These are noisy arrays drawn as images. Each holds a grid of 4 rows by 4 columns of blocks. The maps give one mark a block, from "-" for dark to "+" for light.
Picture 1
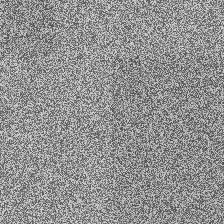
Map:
- + + +
+ + - -
+ + - -
+ + - -
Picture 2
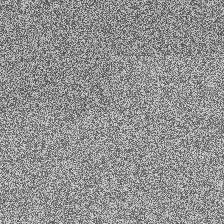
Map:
- - - -
- - + +
+ + + +
+ + + +
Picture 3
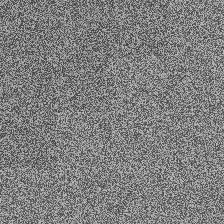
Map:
- - - +
- - + +
- + + +
+ + + +
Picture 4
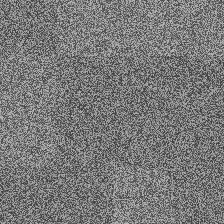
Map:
- + + +
+ - - -
+ - - -
- - + -
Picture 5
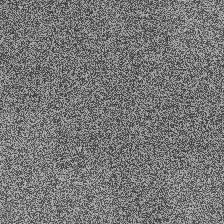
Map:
- - - +
- - - -
+ - - -
+ + - +
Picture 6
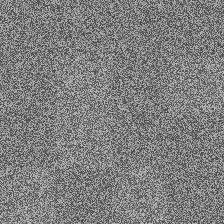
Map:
- - - -
- + - +
- + - -
+ - + -
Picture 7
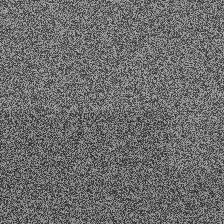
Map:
+ + + +
+ + + +
- - - +
- - - -
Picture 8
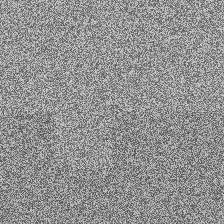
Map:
+ + + +
+ + + +
- + - -
- - - -
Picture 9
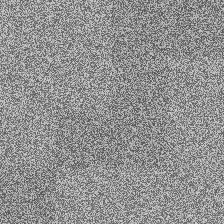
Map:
+ + - -
+ + - +
+ - - +
- + + +
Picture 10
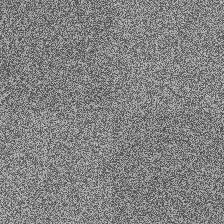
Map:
- - + +
- - + +
+ + - -
+ + - -
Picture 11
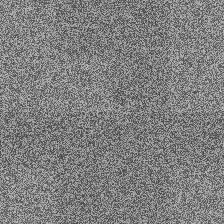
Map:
+ - - +
+ + - +
- - - -
+ - - +
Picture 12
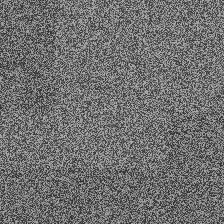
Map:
- + + +
- + + +
+ + + -
- - - -
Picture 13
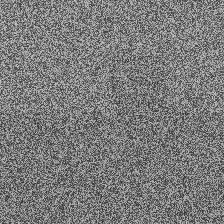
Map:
+ + + +
+ + - +
- - - -
- - - -
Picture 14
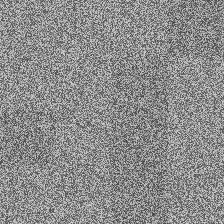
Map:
+ + + -
+ + - +
- + - +
+ + - +
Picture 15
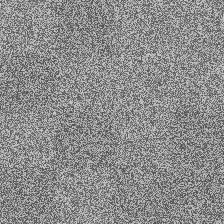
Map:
+ - + +
- + + +
+ - + -
- + - -
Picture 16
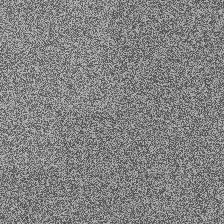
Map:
+ + - -
+ + - -
+ - - -
- - - -
